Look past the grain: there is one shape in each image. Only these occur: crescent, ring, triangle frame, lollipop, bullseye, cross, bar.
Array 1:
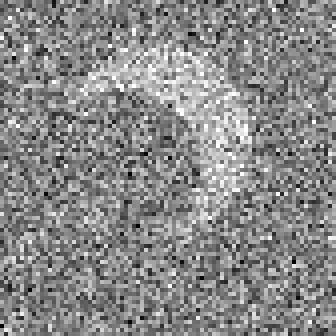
crescent
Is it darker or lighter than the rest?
lighter
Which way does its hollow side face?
down and left
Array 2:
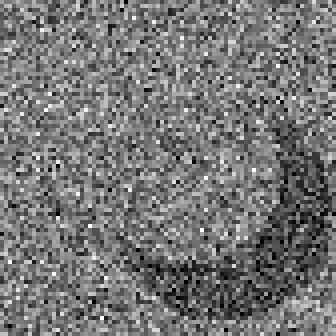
crescent
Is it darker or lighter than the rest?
darker
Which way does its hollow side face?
up and left
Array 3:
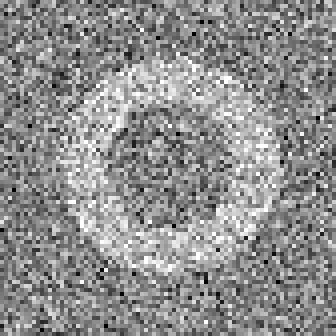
ring
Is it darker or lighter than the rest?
lighter
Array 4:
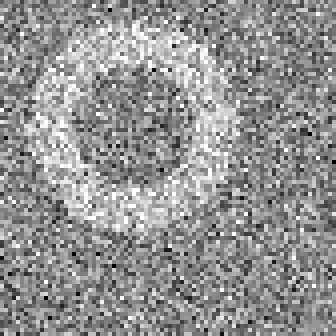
ring
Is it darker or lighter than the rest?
lighter
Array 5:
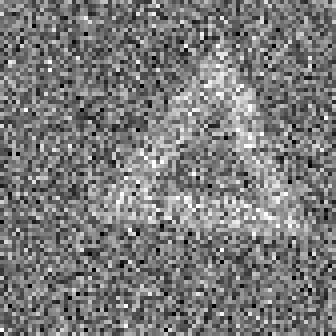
triangle frame
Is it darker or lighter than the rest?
lighter
